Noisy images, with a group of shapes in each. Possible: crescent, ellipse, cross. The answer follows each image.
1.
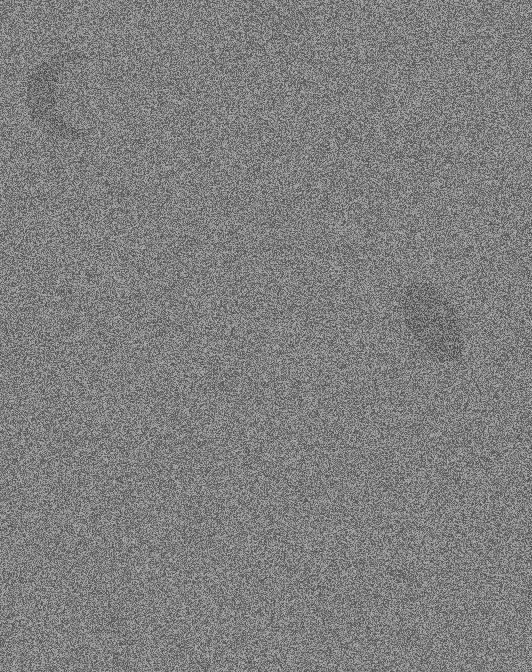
top left: crescent; middle right: ellipse
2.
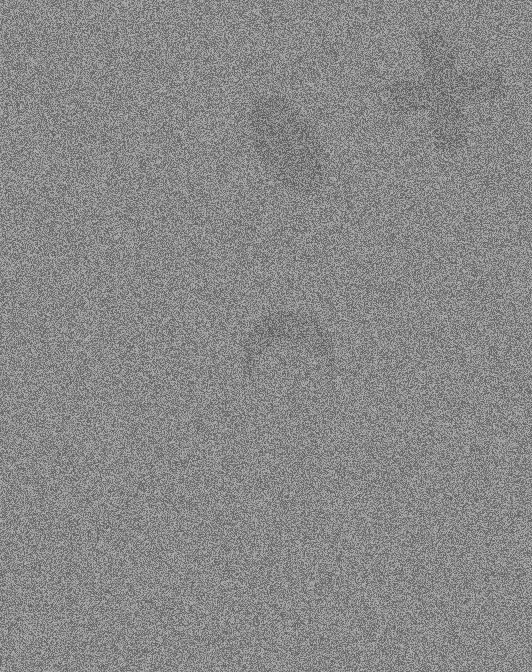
top middle: ellipse; top right: cross; centre: crescent
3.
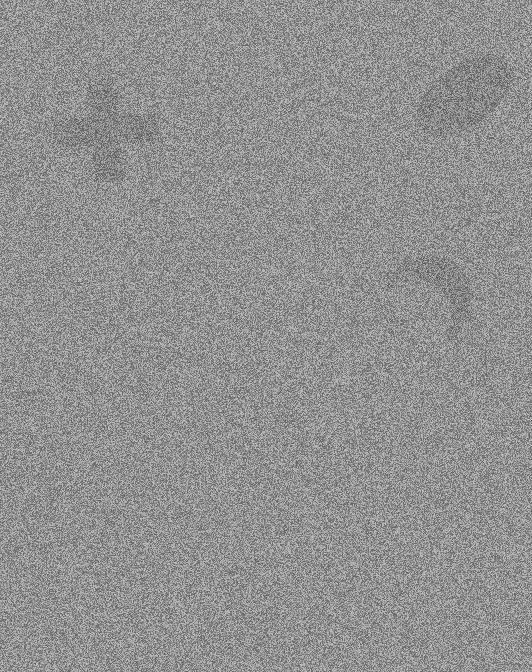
top left: cross; top right: ellipse; middle right: crescent
